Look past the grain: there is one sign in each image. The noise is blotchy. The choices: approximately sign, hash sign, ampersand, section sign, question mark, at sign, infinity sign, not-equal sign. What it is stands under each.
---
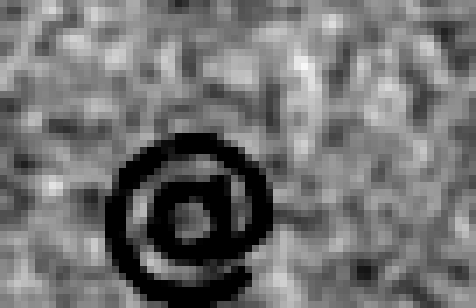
at sign
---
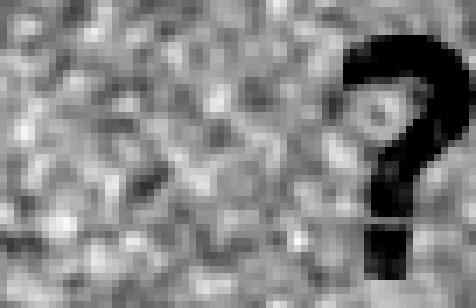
question mark
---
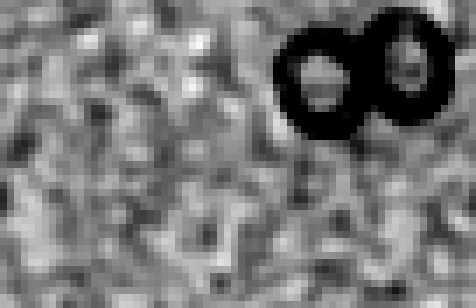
infinity sign
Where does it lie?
top right
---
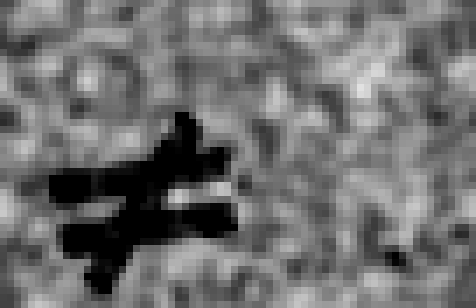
not-equal sign
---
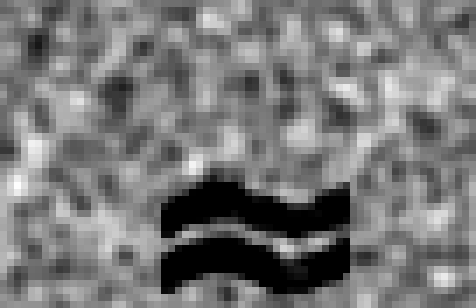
approximately sign
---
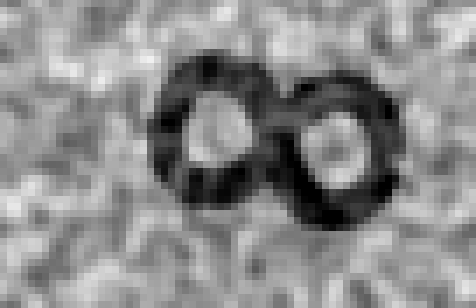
infinity sign
